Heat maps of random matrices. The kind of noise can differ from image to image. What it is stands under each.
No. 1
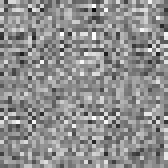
low rank plus noise
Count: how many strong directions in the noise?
one
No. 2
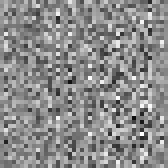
columns of uneven size
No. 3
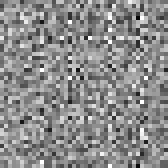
low rank plus noise
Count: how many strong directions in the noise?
two
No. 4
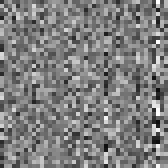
columns of uneven size
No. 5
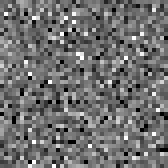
heavy tails
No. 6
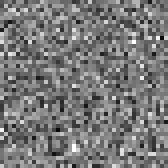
low rank plus noise
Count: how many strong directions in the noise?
five to eight
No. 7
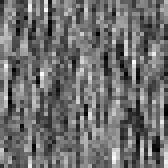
streaked along the columns
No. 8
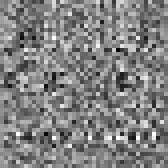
low rank plus noise
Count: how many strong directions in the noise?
two
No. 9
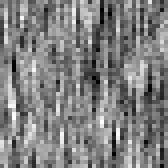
streaked along the columns
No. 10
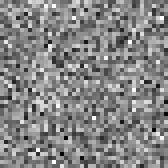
independent entries
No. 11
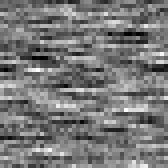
streaked along the rows
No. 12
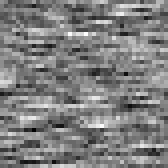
streaked along the rows
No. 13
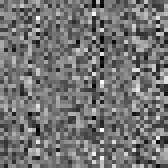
columns of uneven size
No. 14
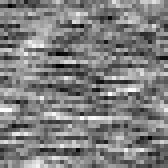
streaked along the rows
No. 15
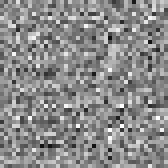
low rank plus noise
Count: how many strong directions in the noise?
five to eight
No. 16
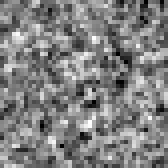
blotchy
